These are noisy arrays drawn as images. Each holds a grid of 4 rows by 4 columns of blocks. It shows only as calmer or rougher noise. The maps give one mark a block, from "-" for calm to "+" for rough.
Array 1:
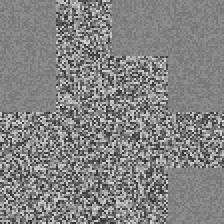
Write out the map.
- + - -
- + + -
+ + + +
+ + + -
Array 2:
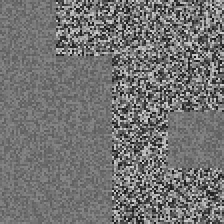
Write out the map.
- + + +
- - + +
- - + -
- - + +
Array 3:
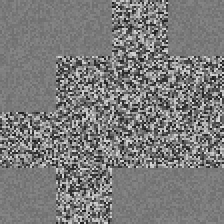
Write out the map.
- - + -
- + + +
+ + + +
- + - -
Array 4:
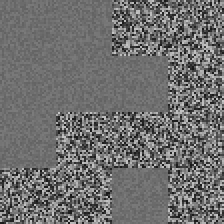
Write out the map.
- - + +
- - - +
- + + +
+ + - +
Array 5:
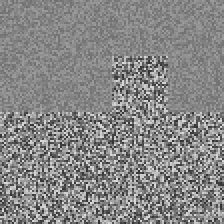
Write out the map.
- - - -
- - + -
+ + + +
+ + + +
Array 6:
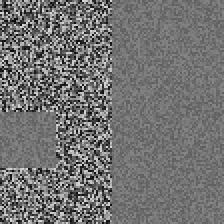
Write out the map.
+ + - -
+ + - -
- + - -
+ + - -
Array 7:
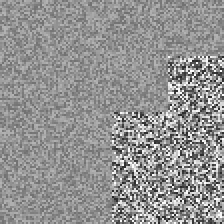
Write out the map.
- - - -
- - - +
- - + +
- - + +
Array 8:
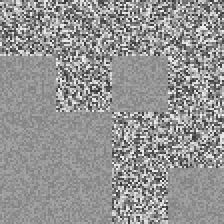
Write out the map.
+ + + +
- + - +
- - + +
- - + -
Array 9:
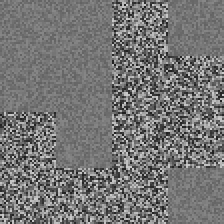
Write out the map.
- - + -
- - + +
+ - + +
+ + + -
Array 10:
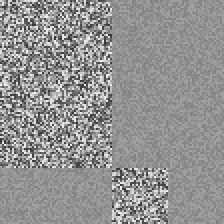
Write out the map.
+ + - -
+ + - -
+ + - -
- - + -
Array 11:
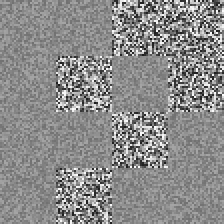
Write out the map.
- - + +
- + - +
- - + -
- + - -
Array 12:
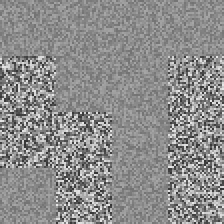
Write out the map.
- - - -
+ - - +
+ + - +
- + - +
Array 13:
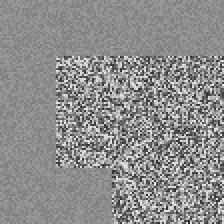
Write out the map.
- - - -
- + + +
- + + +
- - + +
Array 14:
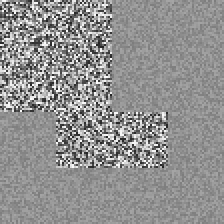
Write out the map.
+ + - -
+ + - -
- + + -
- - - -
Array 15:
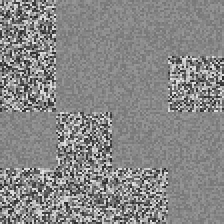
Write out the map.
+ - - -
+ - - +
- + - -
+ + + -
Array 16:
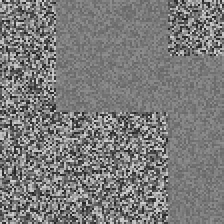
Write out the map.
+ - - +
+ - - -
+ + + -
+ + + -
